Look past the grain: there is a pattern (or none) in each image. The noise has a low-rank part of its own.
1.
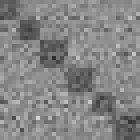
blocks along the diagonal
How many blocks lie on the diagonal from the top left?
6
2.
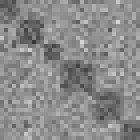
blocks along the diagonal
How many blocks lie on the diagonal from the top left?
6
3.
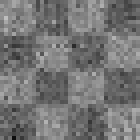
a checkerboard
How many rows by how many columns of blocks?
4 by 4
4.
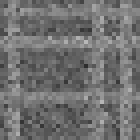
bands of rows crossing bands of columns
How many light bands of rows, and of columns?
3 and 3
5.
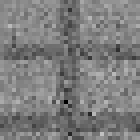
bands of rows crossing bands of columns
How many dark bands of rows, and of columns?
2 and 1
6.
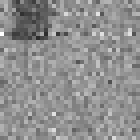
one block
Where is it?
top left
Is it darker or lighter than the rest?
darker
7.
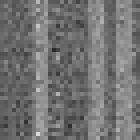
bands of columns
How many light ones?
3
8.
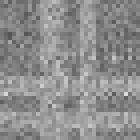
bands of rows crossing bands of columns
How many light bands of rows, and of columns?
2 and 2
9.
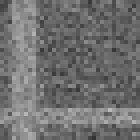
bands of rows crossing bands of columns
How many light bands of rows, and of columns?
1 and 1
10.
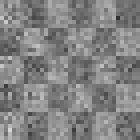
a checkerboard
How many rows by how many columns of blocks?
5 by 6
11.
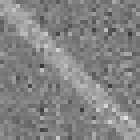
a diagonal band
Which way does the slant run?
top left to bottom right
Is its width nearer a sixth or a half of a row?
a sixth
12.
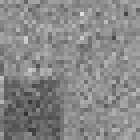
one block
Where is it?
bottom left
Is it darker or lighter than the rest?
darker
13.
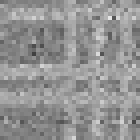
bands of rows crossing bands of columns
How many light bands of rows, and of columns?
3 and 3
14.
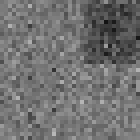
one block
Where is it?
top right
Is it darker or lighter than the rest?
darker
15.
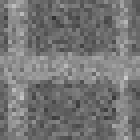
bands of rows crossing bands of columns
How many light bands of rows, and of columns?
1 and 2
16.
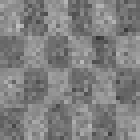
a checkerboard
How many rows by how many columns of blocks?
4 by 6
